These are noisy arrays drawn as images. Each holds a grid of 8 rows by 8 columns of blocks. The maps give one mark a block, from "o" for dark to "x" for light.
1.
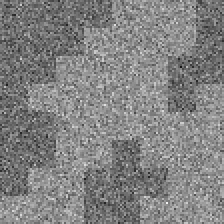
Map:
ooooxxxo
oooxxxxo
ooxxxxoo
oxxxxxox
ooxxxxxx
ooxxoxxx
oxxoooxx
xxxooxxx
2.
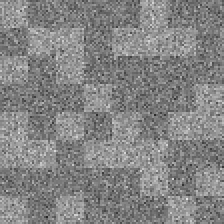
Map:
xooooxoo
oxxoxxxo
xoxooooo
oooxooox
xoxoxoxx
xxoxxxoo
oooooxox
xoxoooxo
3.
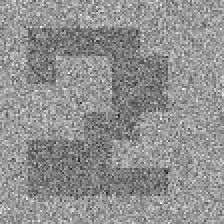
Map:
xxxxxxxx
xooooxxx
xoxxooxx
xxxxooxx
xxxooxxx
xoooxxxx
xoooooxx
xxxxxxxx
